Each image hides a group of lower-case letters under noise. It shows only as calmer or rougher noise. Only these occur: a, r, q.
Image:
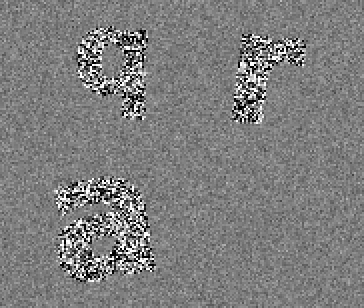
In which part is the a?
bottom left
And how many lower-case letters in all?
3
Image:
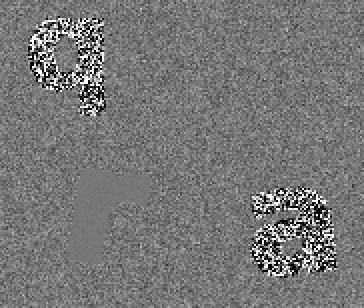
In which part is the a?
bottom right
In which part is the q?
top left
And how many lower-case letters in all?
3
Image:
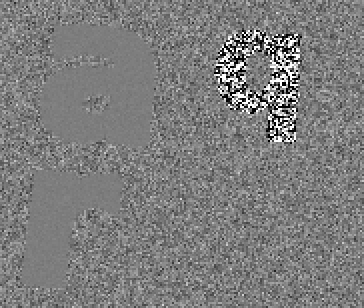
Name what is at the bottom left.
r
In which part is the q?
top right
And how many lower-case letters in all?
3
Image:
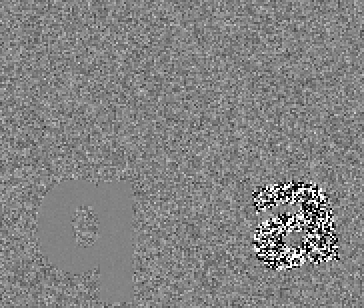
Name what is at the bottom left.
q
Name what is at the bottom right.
a
